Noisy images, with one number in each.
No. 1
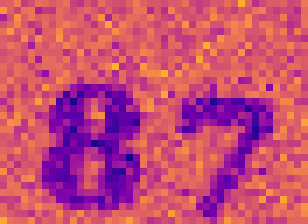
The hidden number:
87
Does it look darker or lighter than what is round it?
darker
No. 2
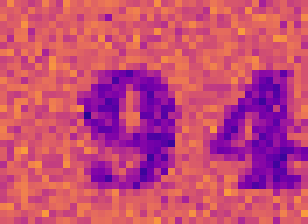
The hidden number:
94
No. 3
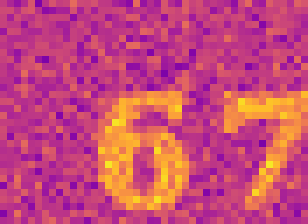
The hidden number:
67
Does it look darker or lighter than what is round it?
lighter
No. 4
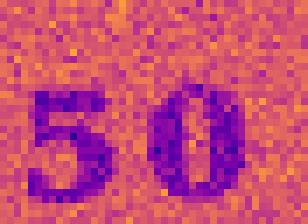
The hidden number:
50
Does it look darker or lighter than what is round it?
darker
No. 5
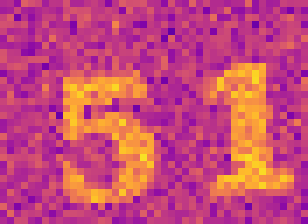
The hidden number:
51
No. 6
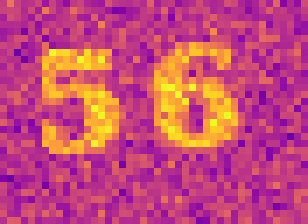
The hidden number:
56
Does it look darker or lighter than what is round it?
lighter
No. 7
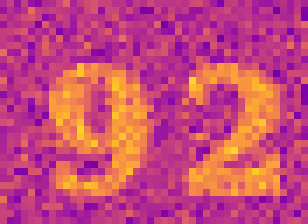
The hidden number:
92
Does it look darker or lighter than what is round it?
lighter
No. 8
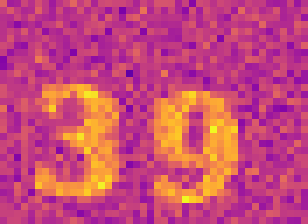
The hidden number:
39
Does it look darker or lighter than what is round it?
lighter
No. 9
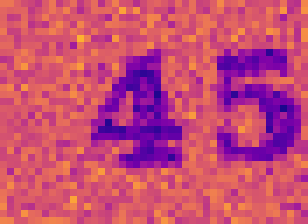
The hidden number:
45
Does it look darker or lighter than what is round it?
darker
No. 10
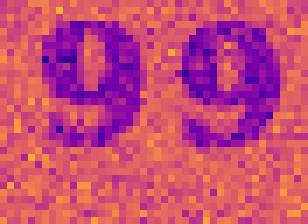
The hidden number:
99
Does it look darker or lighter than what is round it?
darker
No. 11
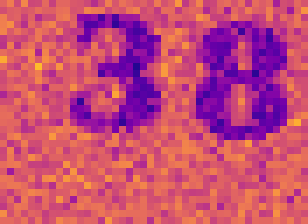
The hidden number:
38
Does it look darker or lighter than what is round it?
darker
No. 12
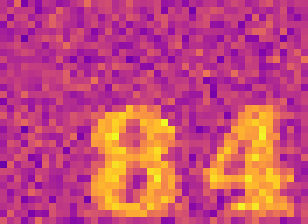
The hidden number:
84
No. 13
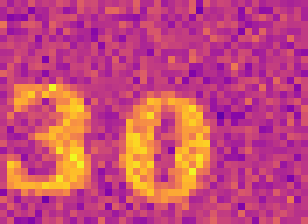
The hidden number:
30
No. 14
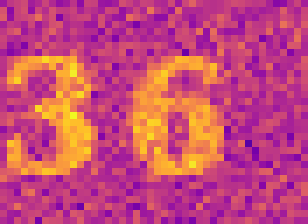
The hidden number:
36
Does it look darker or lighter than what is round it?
lighter
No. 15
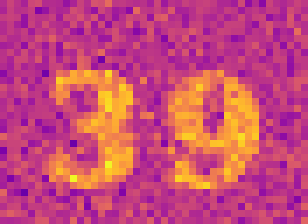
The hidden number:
39
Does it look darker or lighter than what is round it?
lighter
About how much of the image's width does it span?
two thirds
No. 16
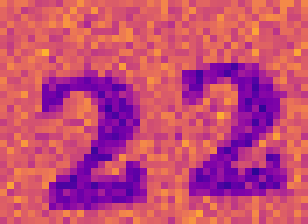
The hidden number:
22
